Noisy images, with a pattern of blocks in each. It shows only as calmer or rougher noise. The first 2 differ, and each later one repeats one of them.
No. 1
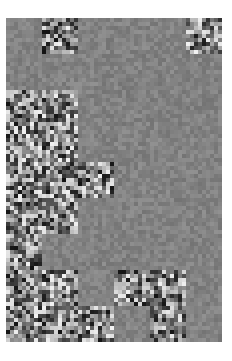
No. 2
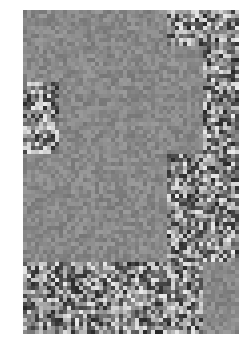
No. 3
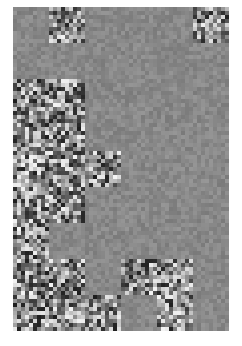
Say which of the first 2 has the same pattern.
1
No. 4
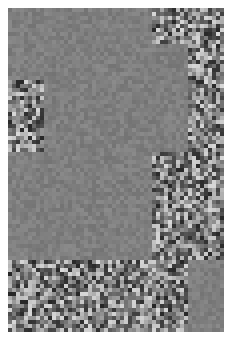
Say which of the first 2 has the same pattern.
2
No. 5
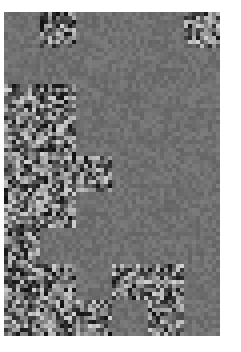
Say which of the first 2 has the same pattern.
1
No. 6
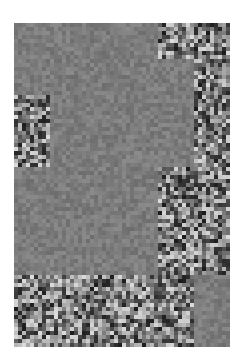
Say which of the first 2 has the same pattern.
2
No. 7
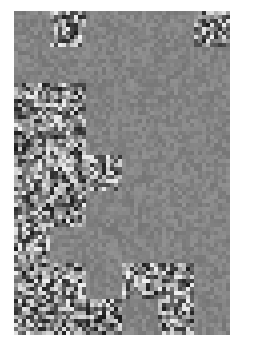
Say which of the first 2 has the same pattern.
1
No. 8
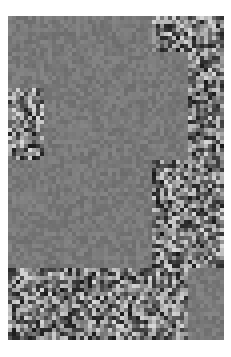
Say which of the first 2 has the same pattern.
2
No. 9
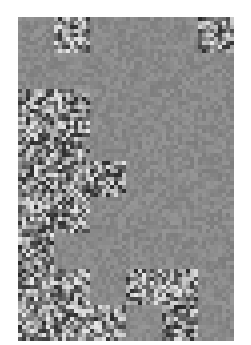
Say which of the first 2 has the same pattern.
1
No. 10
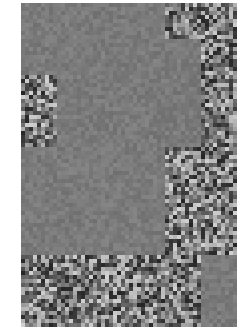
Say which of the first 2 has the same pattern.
2
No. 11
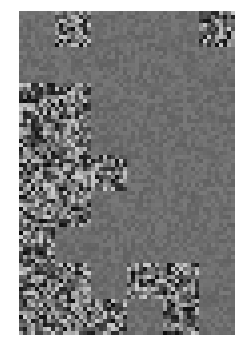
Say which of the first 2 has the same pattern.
1
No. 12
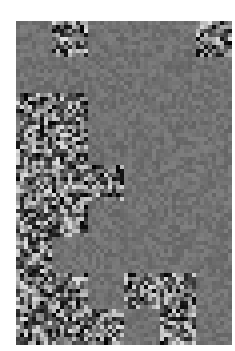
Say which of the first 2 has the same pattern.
1
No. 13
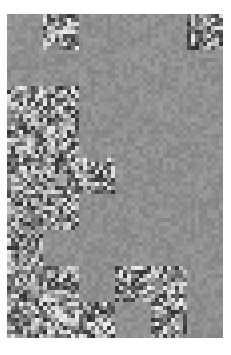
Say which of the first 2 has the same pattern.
1
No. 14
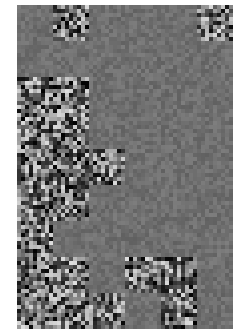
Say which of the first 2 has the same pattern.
1
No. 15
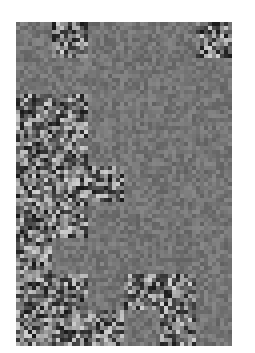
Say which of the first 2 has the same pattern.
1
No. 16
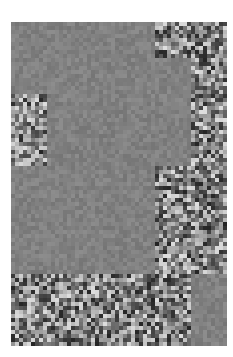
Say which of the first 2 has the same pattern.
2
